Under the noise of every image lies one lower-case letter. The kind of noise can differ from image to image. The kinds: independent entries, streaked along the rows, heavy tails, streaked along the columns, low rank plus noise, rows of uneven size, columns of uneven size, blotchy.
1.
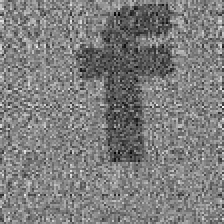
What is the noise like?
low rank plus noise
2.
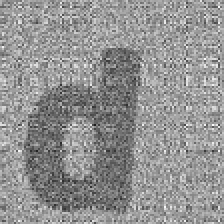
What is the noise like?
low rank plus noise
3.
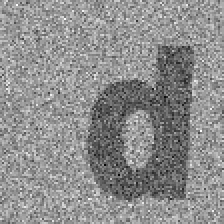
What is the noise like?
independent entries
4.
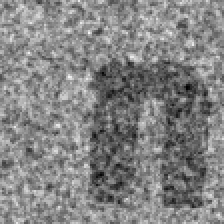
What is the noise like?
blotchy
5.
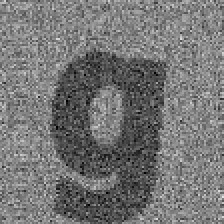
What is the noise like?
low rank plus noise
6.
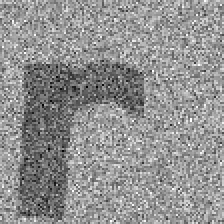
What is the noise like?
independent entries
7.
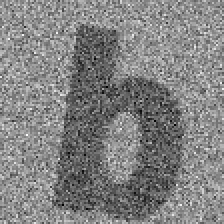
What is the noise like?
independent entries
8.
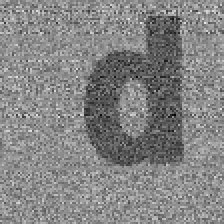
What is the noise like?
rows of uneven size
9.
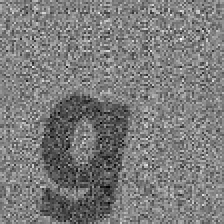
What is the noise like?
low rank plus noise
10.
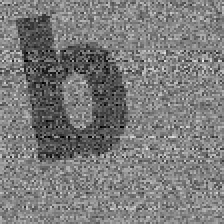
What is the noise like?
rows of uneven size
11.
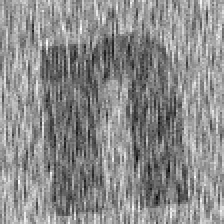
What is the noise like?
streaked along the columns
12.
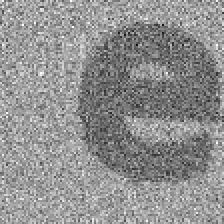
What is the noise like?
low rank plus noise
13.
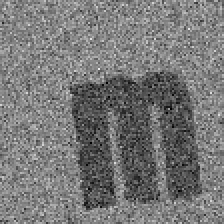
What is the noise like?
independent entries
